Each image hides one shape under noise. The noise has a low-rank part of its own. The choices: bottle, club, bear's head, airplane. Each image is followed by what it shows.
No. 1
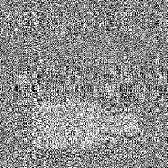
bottle
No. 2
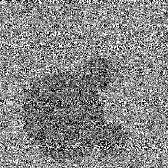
bear's head
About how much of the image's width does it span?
two thirds
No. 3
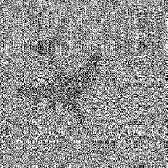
airplane
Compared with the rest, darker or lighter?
darker
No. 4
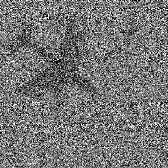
airplane
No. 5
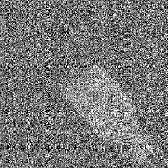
bottle
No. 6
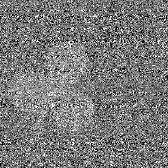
club
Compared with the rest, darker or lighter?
lighter
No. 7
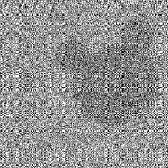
bear's head
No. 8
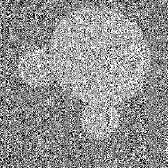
bear's head
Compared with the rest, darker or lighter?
lighter
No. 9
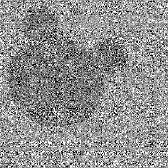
bear's head
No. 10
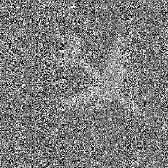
airplane
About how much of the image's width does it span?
half
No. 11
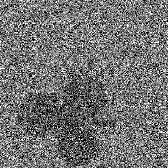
club
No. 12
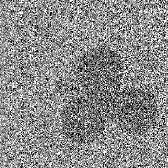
club
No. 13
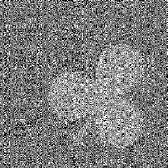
club
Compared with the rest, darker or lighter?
lighter
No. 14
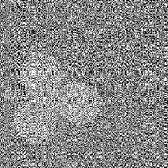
club
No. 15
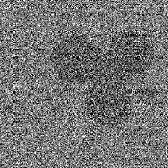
club
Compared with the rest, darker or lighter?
darker
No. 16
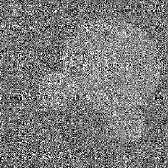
bear's head
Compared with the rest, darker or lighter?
lighter
